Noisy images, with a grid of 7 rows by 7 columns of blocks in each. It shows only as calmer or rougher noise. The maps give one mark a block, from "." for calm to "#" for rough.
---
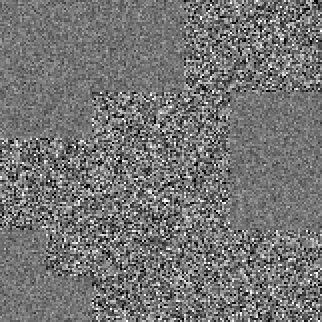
. . . . # # #
. . . . # # #
. . # # # . .
# # # # # . .
# # # # # . .
. # # # # # #
. . # # # # #
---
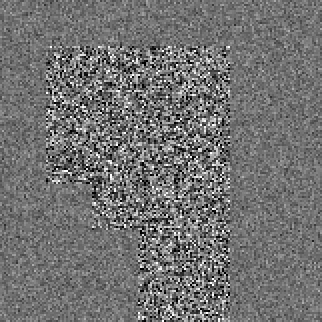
. . . . . . .
. # # # # . .
. # # # # . .
. # # # # . .
. . # # # . .
. . . # # . .
. . . # # . .
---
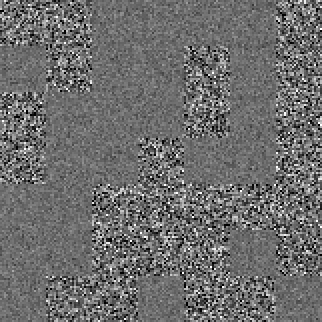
# # . . . . #
. # . . # . #
# . . . # . #
# . . # . . #
. . # # # # #
. . # # # . #
. # # . # # .
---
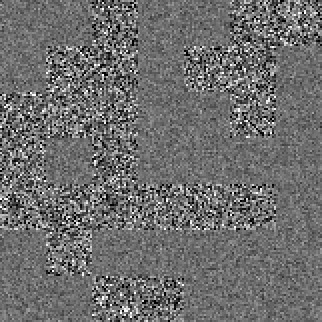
. . # . . # #
. # # . # # .
# # # . . # .
# . # . . . .
# # # # # # .
. # . . . . .
. . # # . . .
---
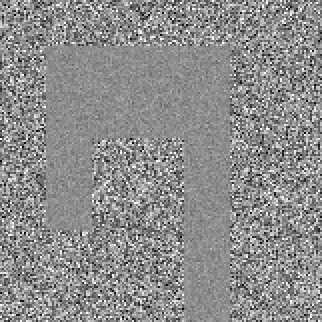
# # # # # # #
# . . . . # #
# . . . . # #
# . # # . # #
# . # # . # #
# # # # . # #
# # # # . # #
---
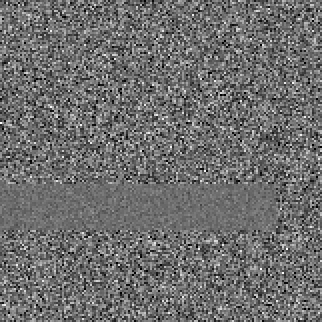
# # # # # # #
# # # # # # #
# # # # # # #
# # # # # # #
. . . . . . #
# # # # # # #
# # # # # # #
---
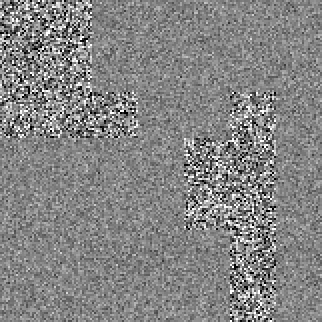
# # . . . . .
# # . . . . .
# # # . . # .
. . . . # # .
. . . . # # .
. . . . . # .
. . . . . # .
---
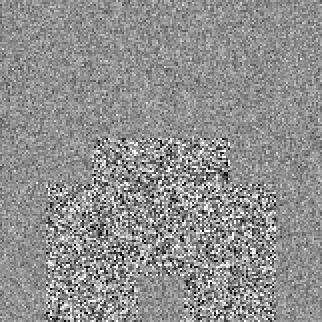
. . . . . . .
. . . . . . .
. . . . . . .
. . # # # . .
. # # # # # .
. # # # # # .
. # # . # # .
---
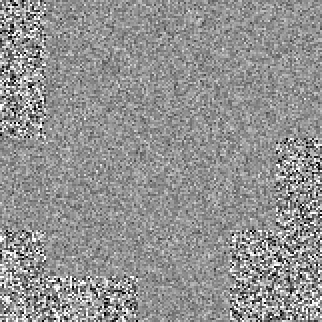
# . . . . . .
# . . . . . .
# . . . . . .
. . . . . . #
. . . . . . #
# . . . . # #
# # # . . # #
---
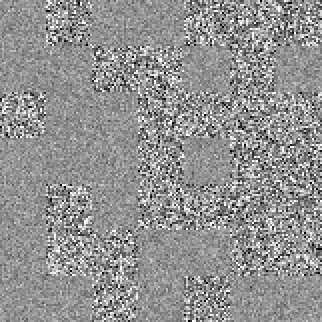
. # . . # # #
. . # # . # .
# . . # # # #
. . . # . # #
. # . # # # #
. # # . . # #
. . # . # . .
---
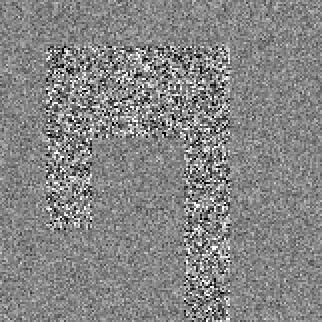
. . . . . . .
. # # # # . .
. # # # # . .
. # . . # . .
. # . . # . .
. . . . # . .
. . . . # . .
